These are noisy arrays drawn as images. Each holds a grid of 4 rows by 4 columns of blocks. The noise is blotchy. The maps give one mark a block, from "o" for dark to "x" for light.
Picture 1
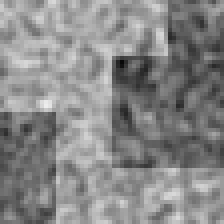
xxxo
xxoo
oxoo
oxxx
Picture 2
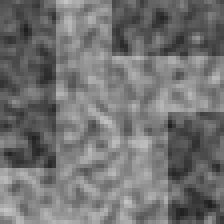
oxoo
oxxx
oxxo
xxxo
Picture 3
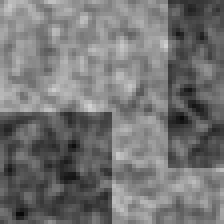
xxxo
xxxo
ooxo
ooxx
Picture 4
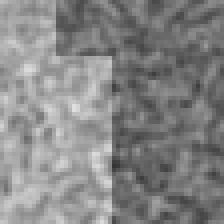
xooo
xxoo
xxoo
xxoo
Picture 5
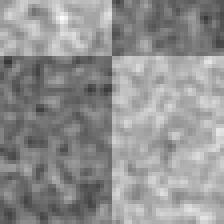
xxoo
ooxx
ooxx
ooxx
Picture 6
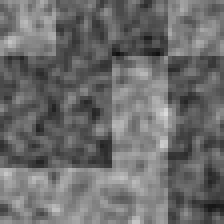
xoox
ooxo
ooxo
xxxo
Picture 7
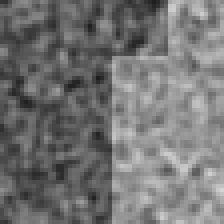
ooox
ooxx
ooxx
ooxx
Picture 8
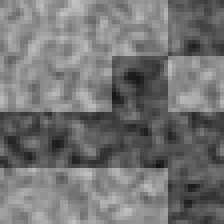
xxxo
xxox
oooo
xxxo
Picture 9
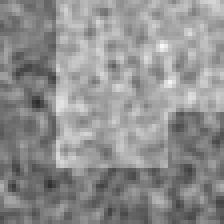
oxxx
oxxx
oxxo
oooo
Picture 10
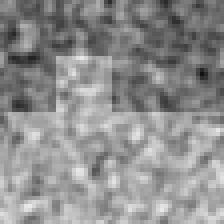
oooo
oxoo
xxxx
xxxx
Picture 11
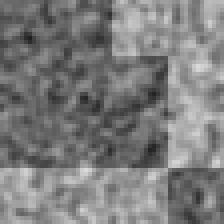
ooxx
ooox
ooox
xxxo
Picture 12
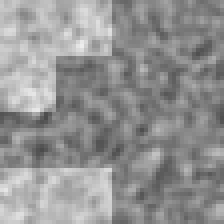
xxoo
xooo
oooo
xxoo
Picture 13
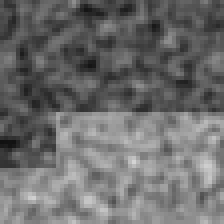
oooo
oooo
oxxx
xxxx
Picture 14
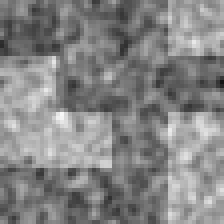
ooox
xooo
xxox
ooox
